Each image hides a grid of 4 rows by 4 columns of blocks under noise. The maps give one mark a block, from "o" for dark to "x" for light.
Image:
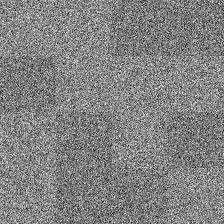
x x o o
o x x x
x o x o
x o o x
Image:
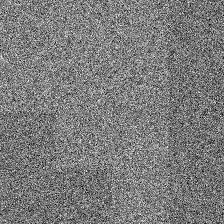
x x x o
x x x o
o x x o
o o x o
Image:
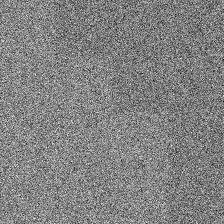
x o o o
x x o o
x x x o
x x x o
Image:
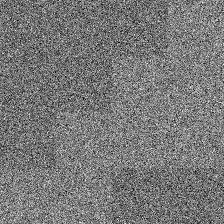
o o o x
o o x x
o x x x
x x o o
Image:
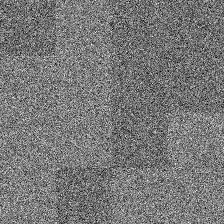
o x o o
x x o o
x x o x
x o x x
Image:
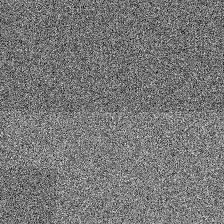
o o o o
o o o o
x x x x
o x x x
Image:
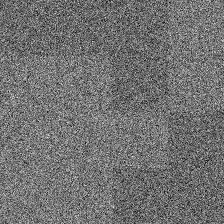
o o o x
x x o x
x x x o
x x o o
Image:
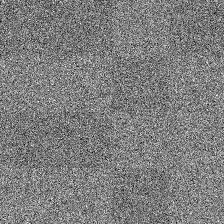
o o x o
x x o x
o o x x
x x o x
